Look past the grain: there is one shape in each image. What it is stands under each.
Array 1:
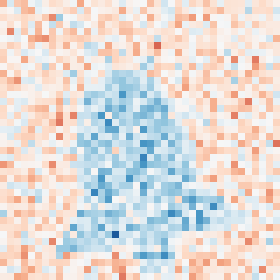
bell
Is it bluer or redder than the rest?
bluer
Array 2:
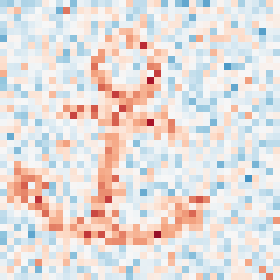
anchor
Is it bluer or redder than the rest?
redder
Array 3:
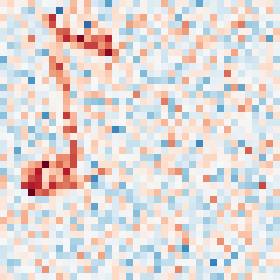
musical note
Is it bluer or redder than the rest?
redder
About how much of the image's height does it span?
two thirds
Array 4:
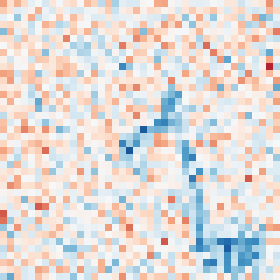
musical note
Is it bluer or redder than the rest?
bluer
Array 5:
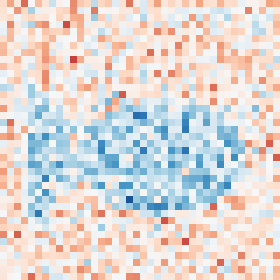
fish
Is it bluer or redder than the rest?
bluer
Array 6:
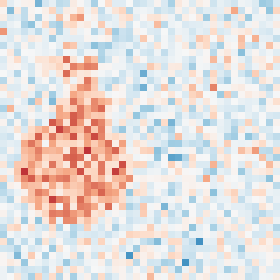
pear
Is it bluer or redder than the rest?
redder
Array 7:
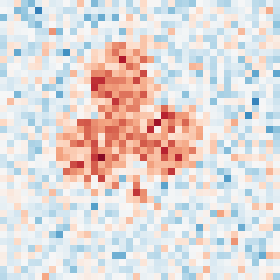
club
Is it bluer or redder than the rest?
redder
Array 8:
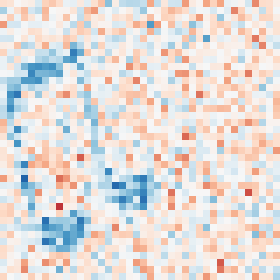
pair of musical notes
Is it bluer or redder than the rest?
bluer
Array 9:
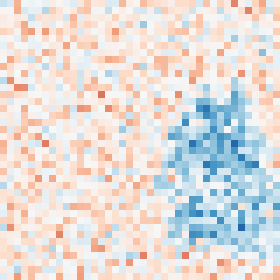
chess knight
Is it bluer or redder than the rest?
bluer
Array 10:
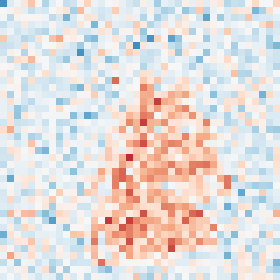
chess knight
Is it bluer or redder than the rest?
redder
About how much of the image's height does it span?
two thirds
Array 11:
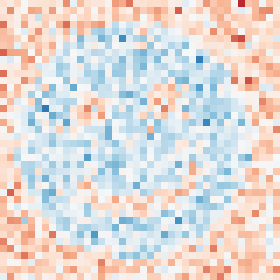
smiling face
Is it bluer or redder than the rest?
bluer
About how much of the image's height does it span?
nearly all
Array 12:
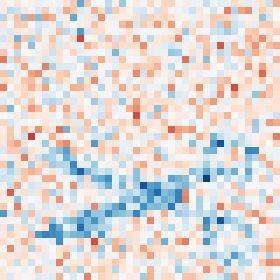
pair of scissors
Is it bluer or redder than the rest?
bluer
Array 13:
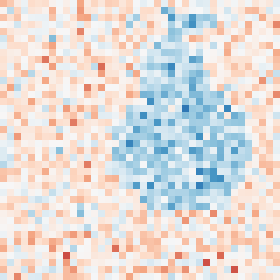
pear
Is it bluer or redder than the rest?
bluer
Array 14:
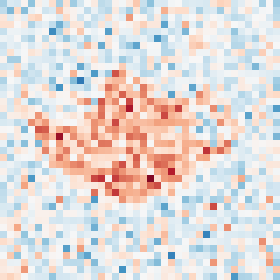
teapot
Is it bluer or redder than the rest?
redder
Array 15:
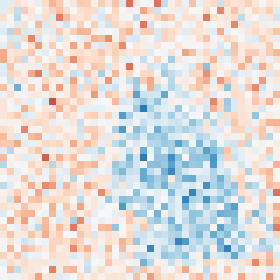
chess knight
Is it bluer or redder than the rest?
bluer
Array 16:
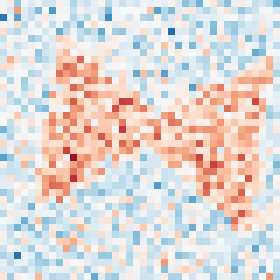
bow tie
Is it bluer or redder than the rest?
redder
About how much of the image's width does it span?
nearly all
